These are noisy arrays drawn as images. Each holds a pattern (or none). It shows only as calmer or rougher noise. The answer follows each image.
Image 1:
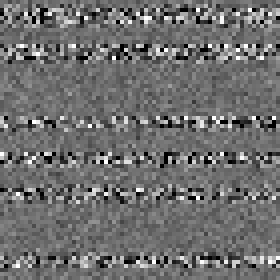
bands of rows
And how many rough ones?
6
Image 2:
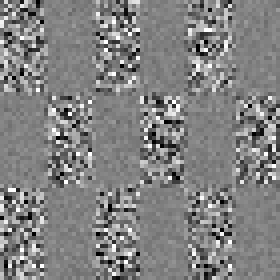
a checkerboard
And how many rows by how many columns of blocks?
3 by 6
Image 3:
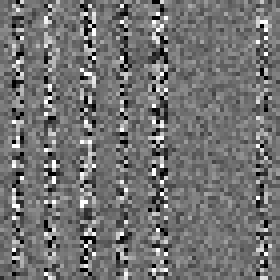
bands of columns
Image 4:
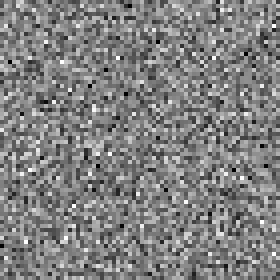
only noise
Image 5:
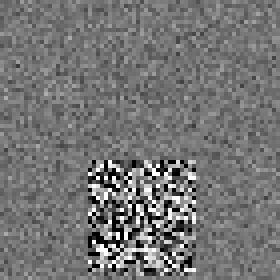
one block
